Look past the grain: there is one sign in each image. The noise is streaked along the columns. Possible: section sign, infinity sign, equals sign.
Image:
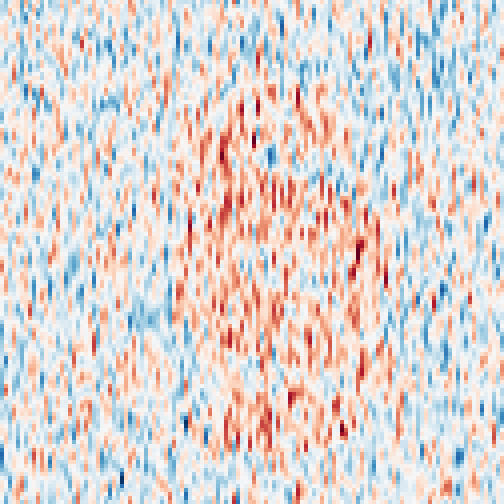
section sign
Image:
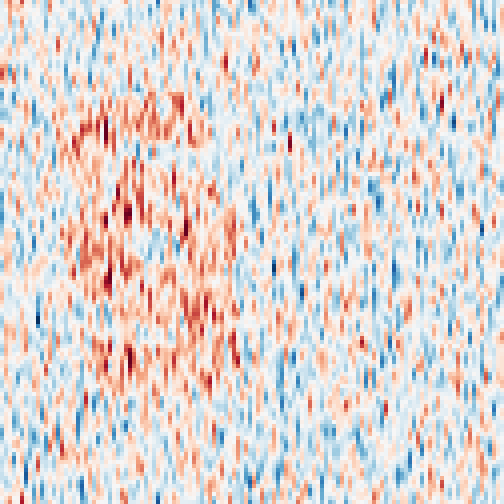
section sign
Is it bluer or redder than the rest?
redder
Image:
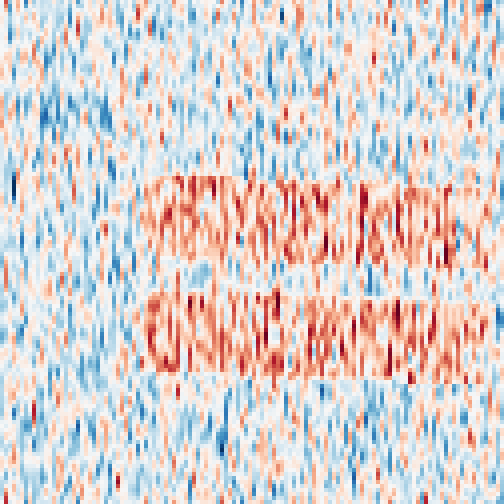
equals sign
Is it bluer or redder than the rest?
redder
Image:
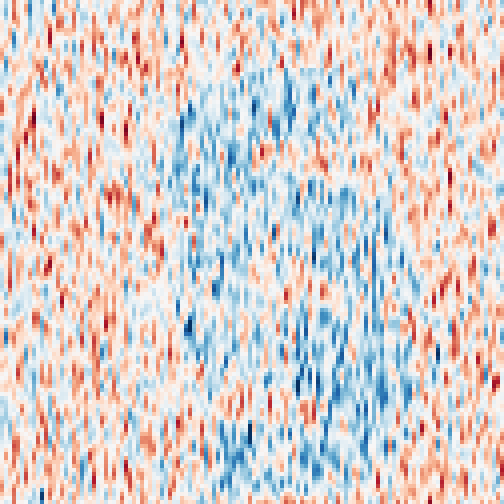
section sign
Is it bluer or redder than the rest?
bluer
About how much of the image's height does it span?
nearly all
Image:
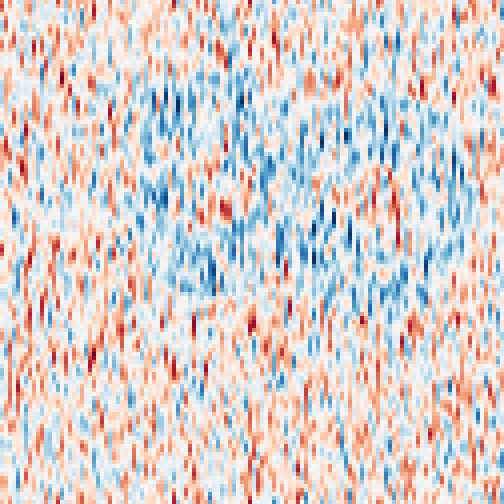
infinity sign
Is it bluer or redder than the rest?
bluer
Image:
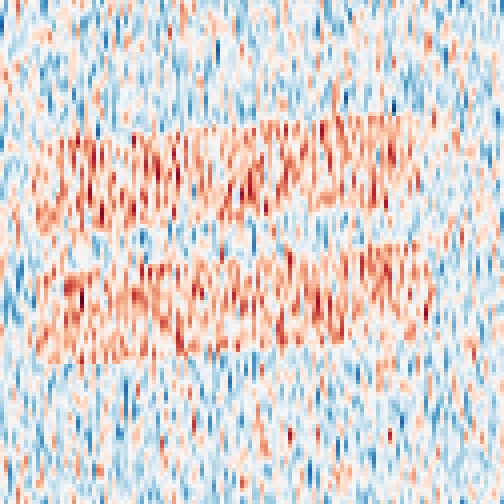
equals sign
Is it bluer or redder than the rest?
redder
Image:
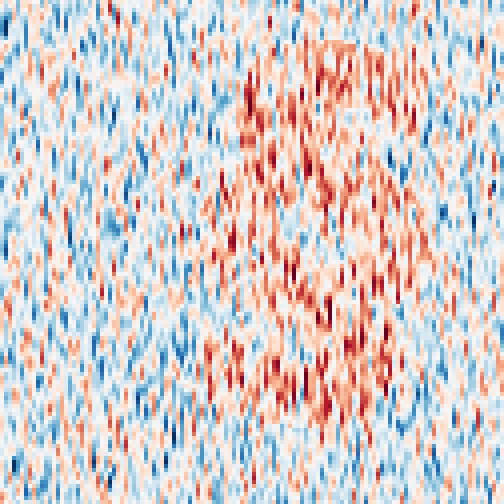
section sign
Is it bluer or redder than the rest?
redder
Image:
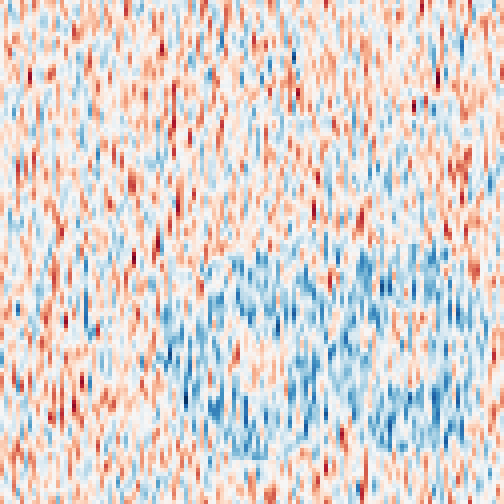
infinity sign
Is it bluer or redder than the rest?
bluer
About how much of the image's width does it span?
two thirds
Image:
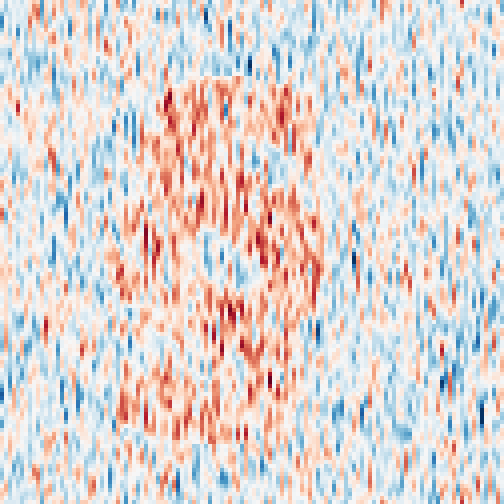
section sign
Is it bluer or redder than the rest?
redder
